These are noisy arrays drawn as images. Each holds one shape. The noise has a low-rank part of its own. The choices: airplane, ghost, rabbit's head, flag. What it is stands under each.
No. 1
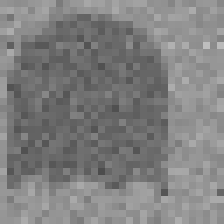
ghost
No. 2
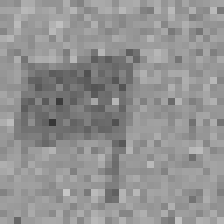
flag
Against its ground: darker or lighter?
darker
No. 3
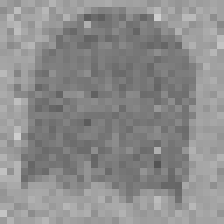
ghost
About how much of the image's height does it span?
nearly all
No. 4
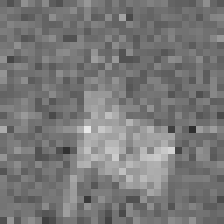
flag
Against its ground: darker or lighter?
lighter
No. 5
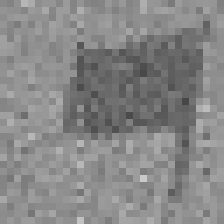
flag
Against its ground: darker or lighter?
darker
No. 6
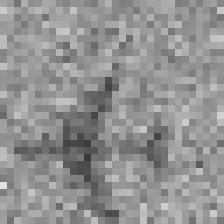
airplane
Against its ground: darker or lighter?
darker
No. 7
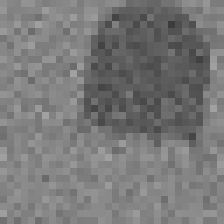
ghost
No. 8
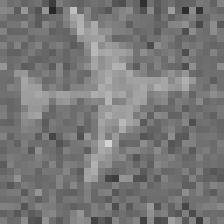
airplane
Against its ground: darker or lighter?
lighter
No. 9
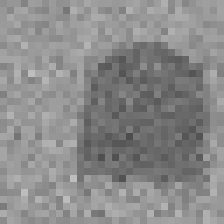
ghost
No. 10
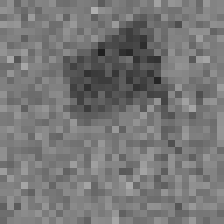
flag
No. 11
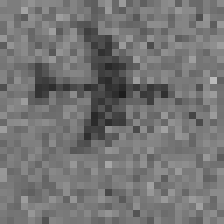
airplane
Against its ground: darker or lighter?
darker
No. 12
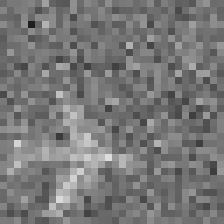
airplane
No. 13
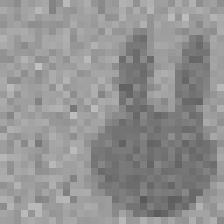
rabbit's head
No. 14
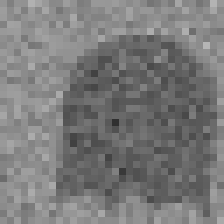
ghost
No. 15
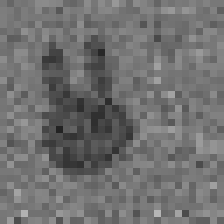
rabbit's head
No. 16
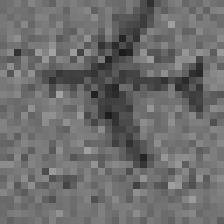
airplane
